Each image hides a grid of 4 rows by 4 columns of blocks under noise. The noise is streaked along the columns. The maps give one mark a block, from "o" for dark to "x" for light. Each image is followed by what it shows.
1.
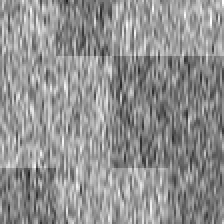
xoxx
xxoo
xxoo
oxxo
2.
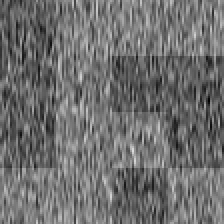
oxxx
oxoo
oxxo
xxox
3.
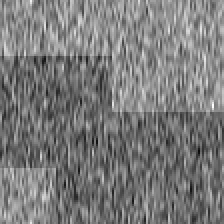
xxxx
ooxx
oooo
xooo
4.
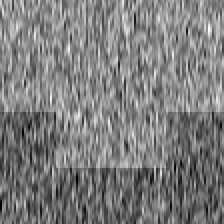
xxxx
xxxx
oxxo
oooo
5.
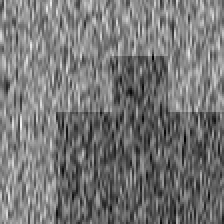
xxxx
xxox
xooo
xooo
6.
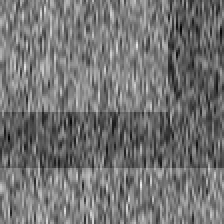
xxxo
xxxo
oooo
xxxx
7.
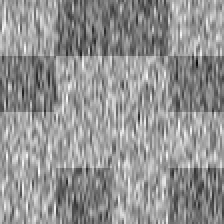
xoox
oxxo
xxxx
xoxo
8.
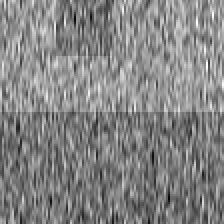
xoxx
xxxx
oooo
oooo
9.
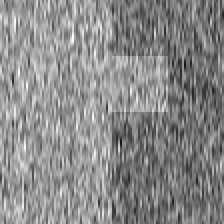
xxoo
xxxo
xxoo
xxoo
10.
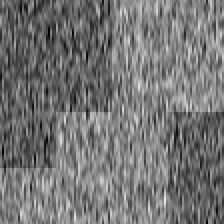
ooxx
ooxx
oxxo
xxxo
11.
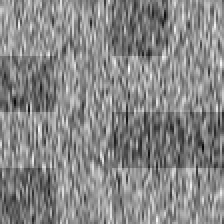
xxox
oxxx
xxoo
oxxx
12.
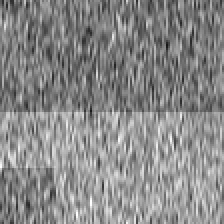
oooo
oooo
xxxx
oxxx
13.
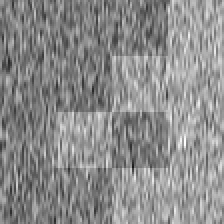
ooox
ooxx
oxox
ooxx
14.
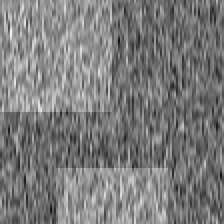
xxoo
xxoo
oooo
oxxo
